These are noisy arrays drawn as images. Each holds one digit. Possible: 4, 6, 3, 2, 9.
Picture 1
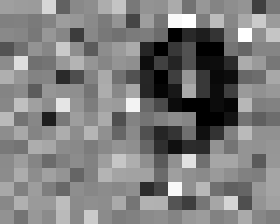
dark 9
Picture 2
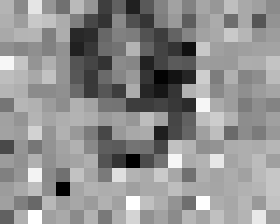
dark 9
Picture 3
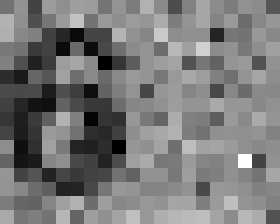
dark 6
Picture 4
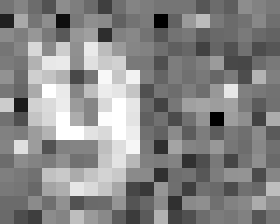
light 9
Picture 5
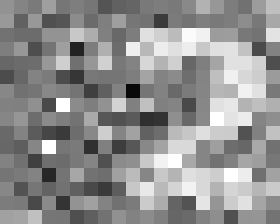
light 2
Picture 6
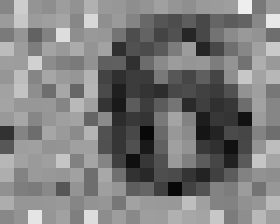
dark 6
